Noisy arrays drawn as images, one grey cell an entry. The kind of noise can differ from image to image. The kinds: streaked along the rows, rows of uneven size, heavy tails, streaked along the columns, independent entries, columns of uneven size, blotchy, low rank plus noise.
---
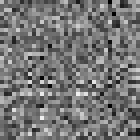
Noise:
low rank plus noise
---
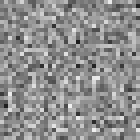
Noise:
low rank plus noise
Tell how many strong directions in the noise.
two
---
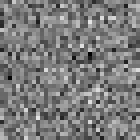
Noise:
low rank plus noise
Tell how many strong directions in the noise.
three or four
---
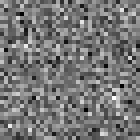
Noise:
independent entries
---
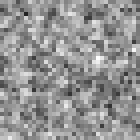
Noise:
blotchy
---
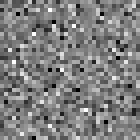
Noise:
heavy tails
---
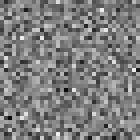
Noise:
low rank plus noise
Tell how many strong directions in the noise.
two
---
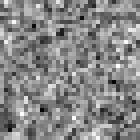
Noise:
blotchy
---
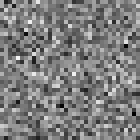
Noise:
independent entries
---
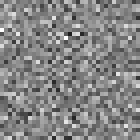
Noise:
low rank plus noise
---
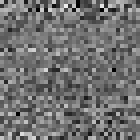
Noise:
rows of uneven size
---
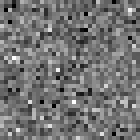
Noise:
heavy tails
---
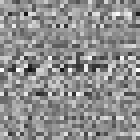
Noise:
rows of uneven size
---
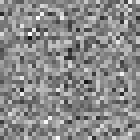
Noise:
low rank plus noise
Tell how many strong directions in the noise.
five to eight
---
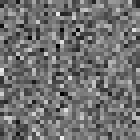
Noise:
independent entries
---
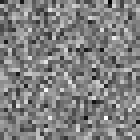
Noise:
independent entries
